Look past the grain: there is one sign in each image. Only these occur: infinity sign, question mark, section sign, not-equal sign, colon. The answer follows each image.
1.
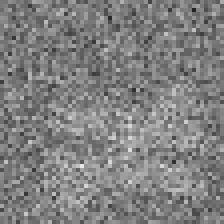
not-equal sign
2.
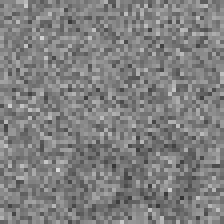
infinity sign
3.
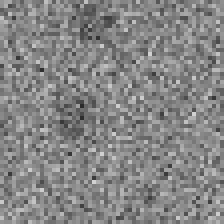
colon
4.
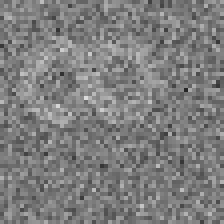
infinity sign
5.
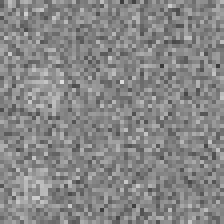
colon
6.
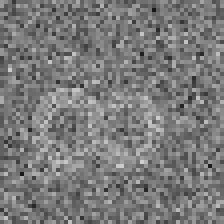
infinity sign
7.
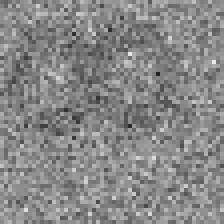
infinity sign
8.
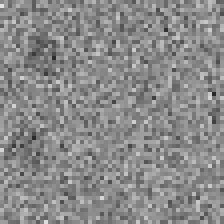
colon
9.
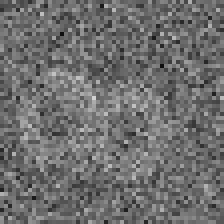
infinity sign
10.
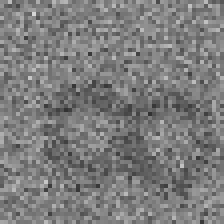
infinity sign
